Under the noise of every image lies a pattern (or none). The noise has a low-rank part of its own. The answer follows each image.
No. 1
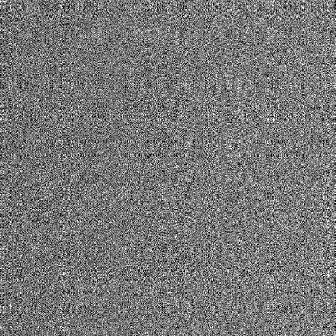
a smooth slope
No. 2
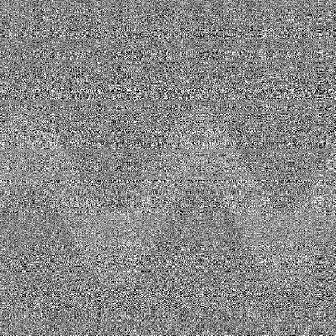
a wavy band
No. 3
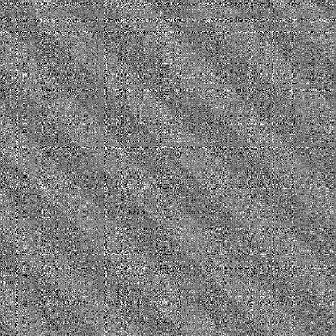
diagonal stripes
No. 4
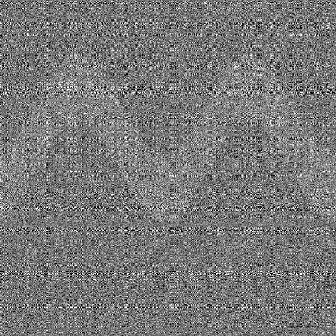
a wavy band
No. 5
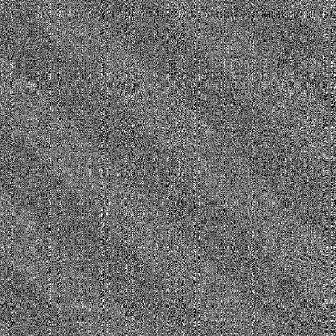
diagonal stripes
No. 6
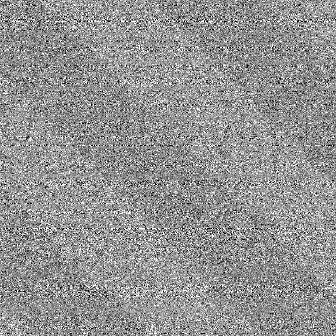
diagonal stripes
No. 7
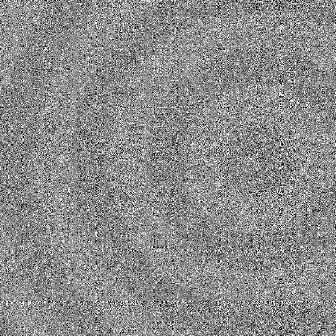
rings round one point
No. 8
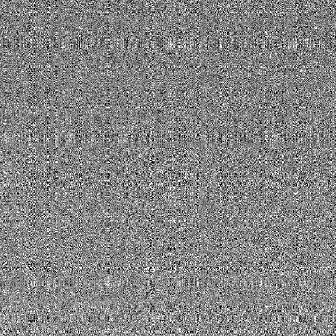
a smooth slope
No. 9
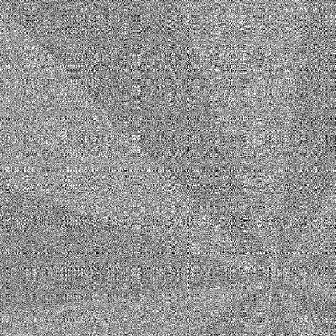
spokes from one point
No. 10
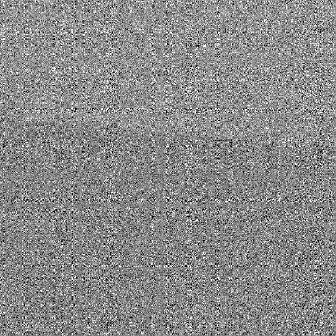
a sharp edge
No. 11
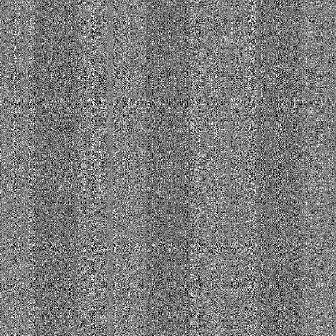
vertical stripes
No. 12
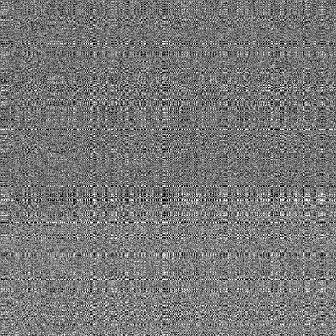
a sharp edge
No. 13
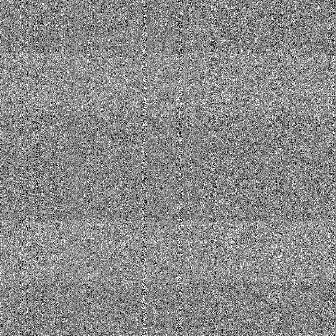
horizontal stripes
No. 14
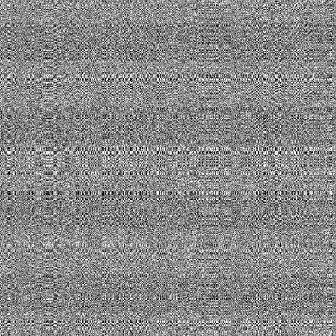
horizontal stripes
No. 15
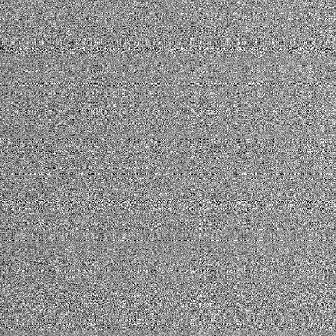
a smooth slope
